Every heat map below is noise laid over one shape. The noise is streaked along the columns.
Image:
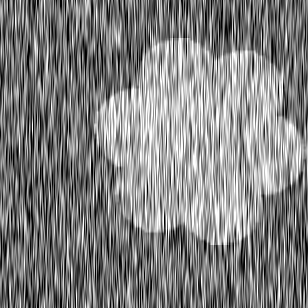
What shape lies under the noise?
flower
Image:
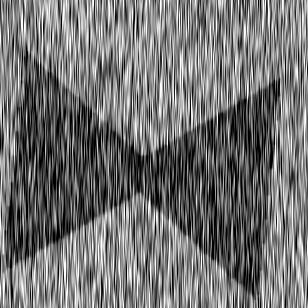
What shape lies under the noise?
bow tie
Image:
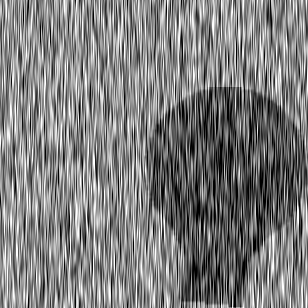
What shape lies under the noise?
light bulb
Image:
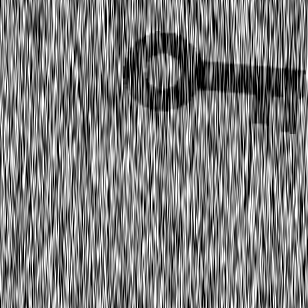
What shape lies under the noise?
key
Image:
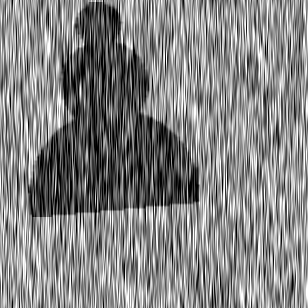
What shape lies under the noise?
chess pawn
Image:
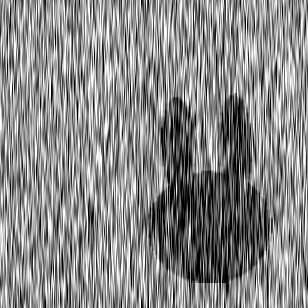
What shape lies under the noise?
rabbit's head
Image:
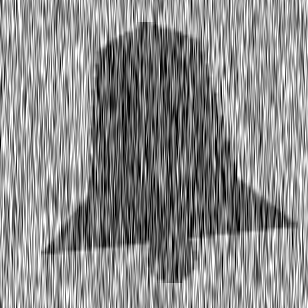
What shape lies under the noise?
bell
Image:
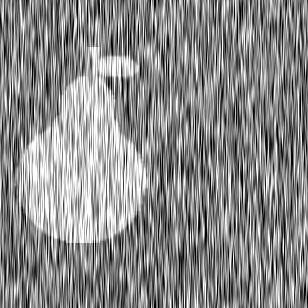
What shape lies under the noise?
pear
